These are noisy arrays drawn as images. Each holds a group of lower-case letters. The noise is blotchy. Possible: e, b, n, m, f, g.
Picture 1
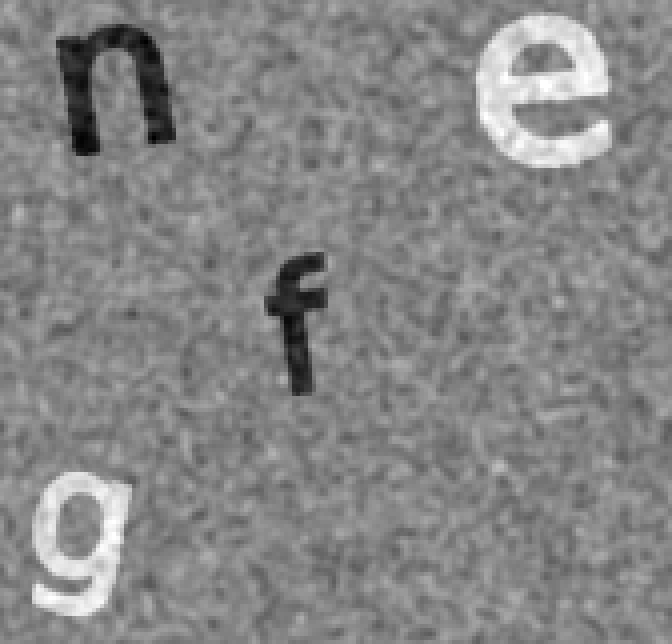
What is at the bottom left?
g
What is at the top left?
n
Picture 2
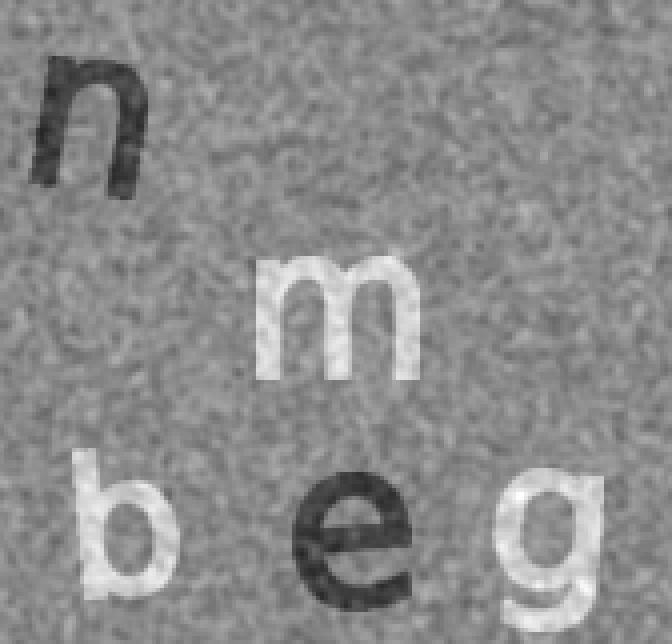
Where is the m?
centre
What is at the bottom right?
g
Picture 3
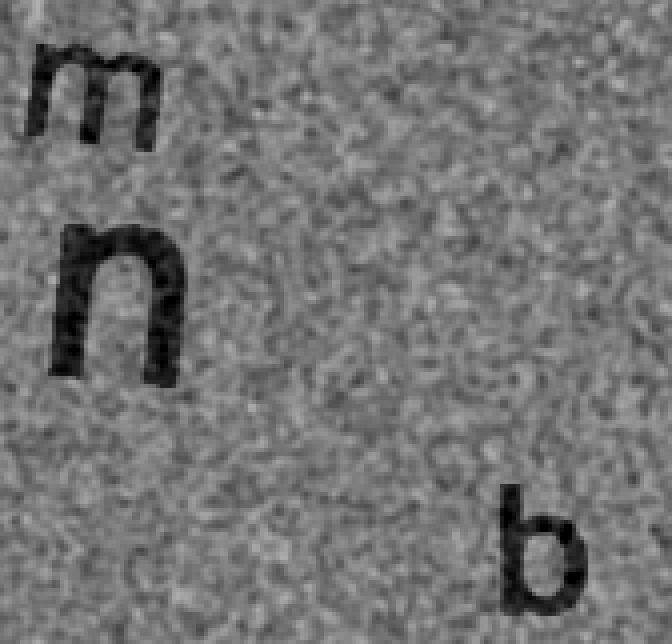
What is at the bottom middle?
nothing
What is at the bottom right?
b
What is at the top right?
nothing
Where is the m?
top left
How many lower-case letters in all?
3
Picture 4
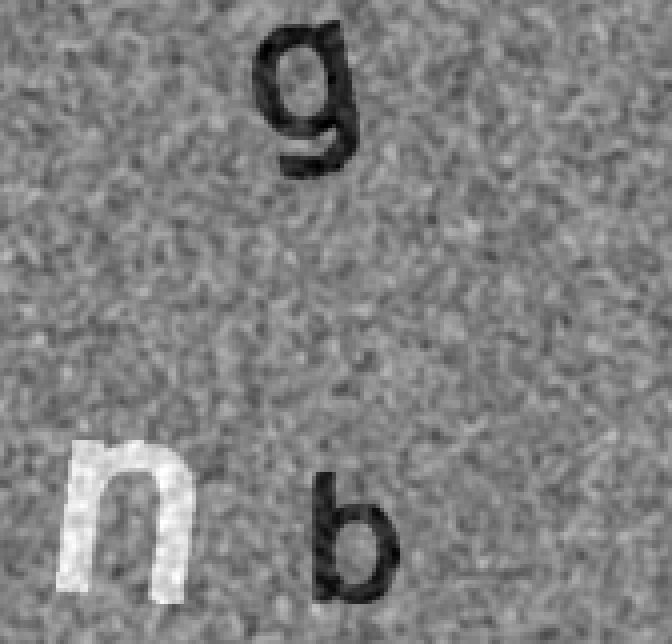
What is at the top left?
nothing
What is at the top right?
nothing
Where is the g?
top middle
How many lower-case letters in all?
3
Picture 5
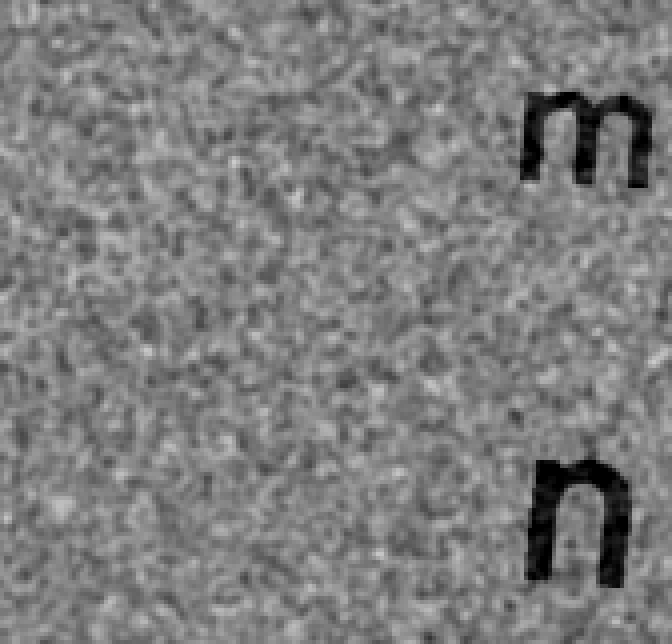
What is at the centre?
nothing
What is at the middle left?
nothing
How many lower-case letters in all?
2
